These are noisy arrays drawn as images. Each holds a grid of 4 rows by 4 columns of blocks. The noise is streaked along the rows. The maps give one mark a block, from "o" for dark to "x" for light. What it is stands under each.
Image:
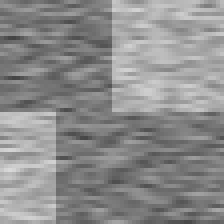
o o x x
o o x x
x o o o
x o o o
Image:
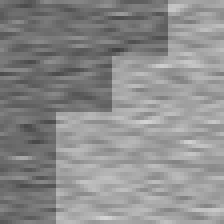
o o o x
o o x x
o x x x
o x x x
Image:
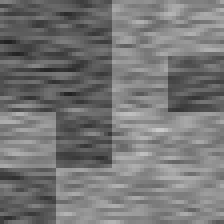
o o x x
o o x o
x o x x
o x x x
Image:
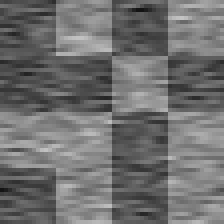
o x o x
o o x o
x x o x
o x o x
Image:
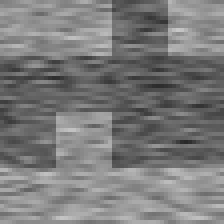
x x o x
o o o o
o x o o
x x x x
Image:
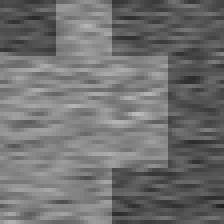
o x o o
x x x o
x x x o
x x o o
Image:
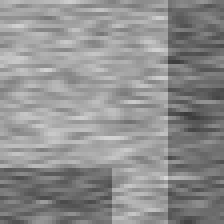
x x x o
x x x o
x x x o
o o x o
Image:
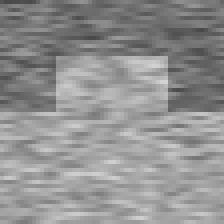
o o o o
o x x o
x x x x
x x x x
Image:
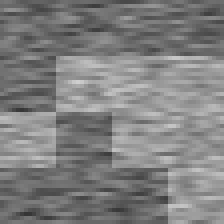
o o o o
o x x x
x o x x
o o o x
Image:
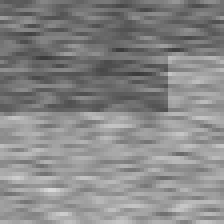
o o o o
o o o x
x x x x
x x x x
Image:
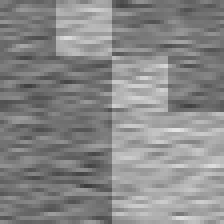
o x o o
o o x o
o o x x
o o x x
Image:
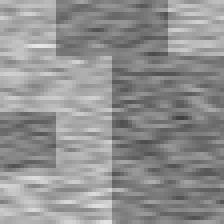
x o o x
x x o o
o x o o
x x o o
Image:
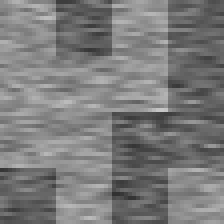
x o x o
x x x o
x x o o
o x o x
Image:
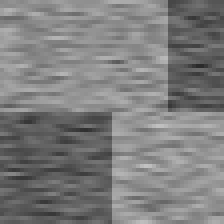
x x x o
x x x o
o o x x
o o x x
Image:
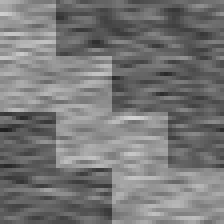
x o o o
x x o o
o x x o
o o x x
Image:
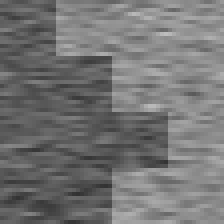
o x x x
o o x x
o o o x
o o x x
